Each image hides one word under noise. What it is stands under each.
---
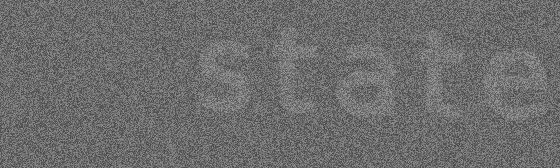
state
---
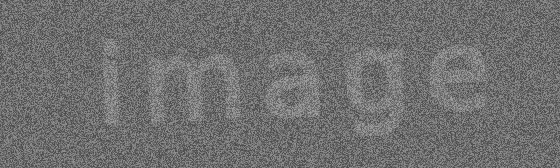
image
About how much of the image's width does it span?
two thirds
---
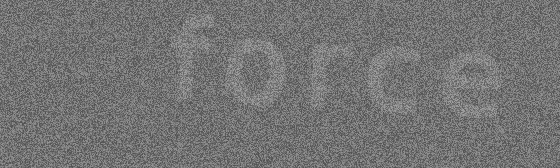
force
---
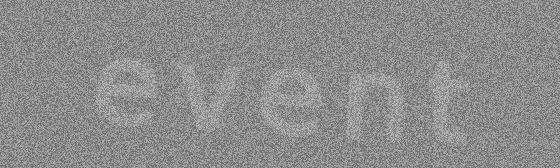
event
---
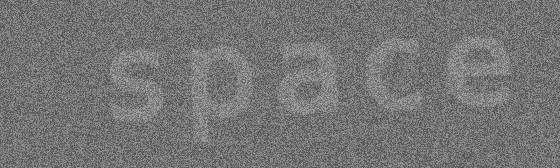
space
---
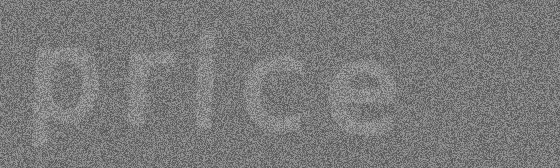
price
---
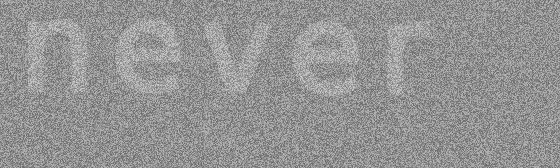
never
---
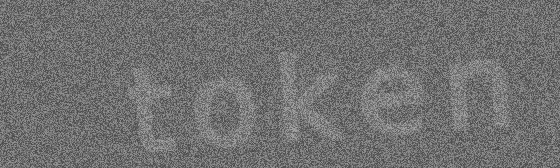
token
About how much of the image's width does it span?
two thirds
